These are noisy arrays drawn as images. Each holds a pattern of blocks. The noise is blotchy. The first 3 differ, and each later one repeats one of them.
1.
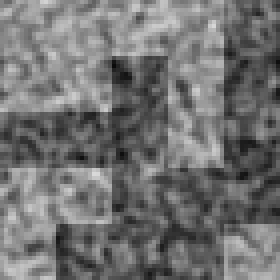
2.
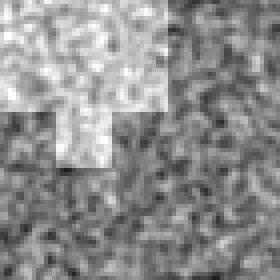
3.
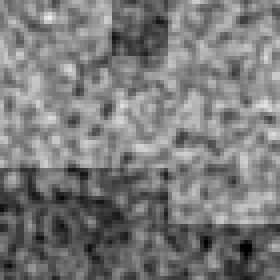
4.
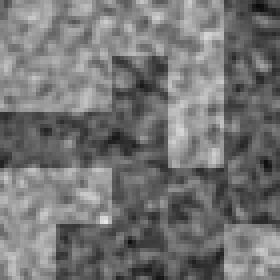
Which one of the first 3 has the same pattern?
1
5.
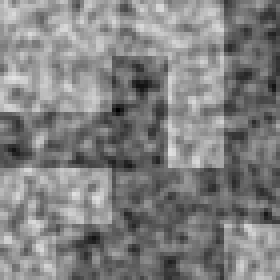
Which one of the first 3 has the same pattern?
1
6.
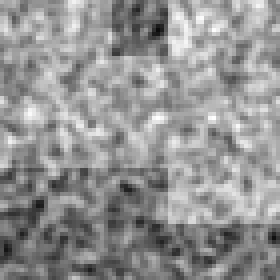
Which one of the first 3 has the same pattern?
3
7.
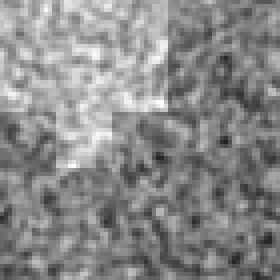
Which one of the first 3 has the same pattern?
2
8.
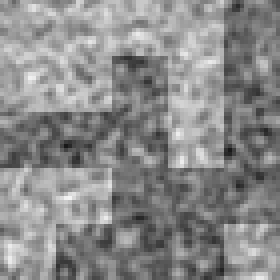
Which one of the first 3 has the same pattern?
1
